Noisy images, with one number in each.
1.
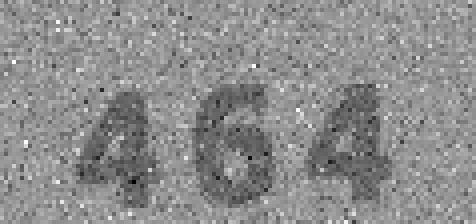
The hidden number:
464
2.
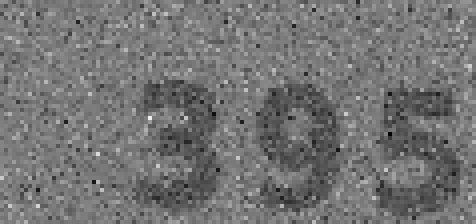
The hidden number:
395
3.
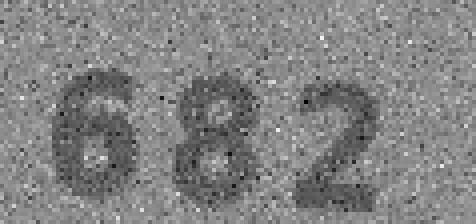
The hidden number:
682
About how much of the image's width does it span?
two thirds
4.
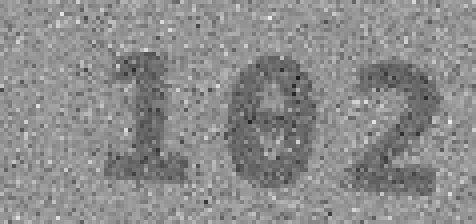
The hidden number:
102
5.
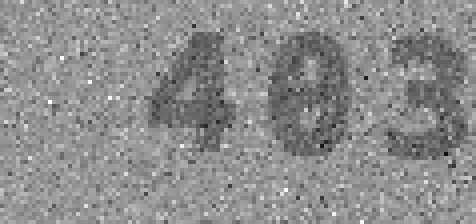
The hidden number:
403
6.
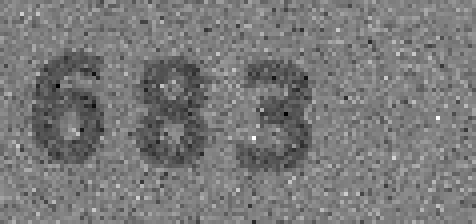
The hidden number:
683
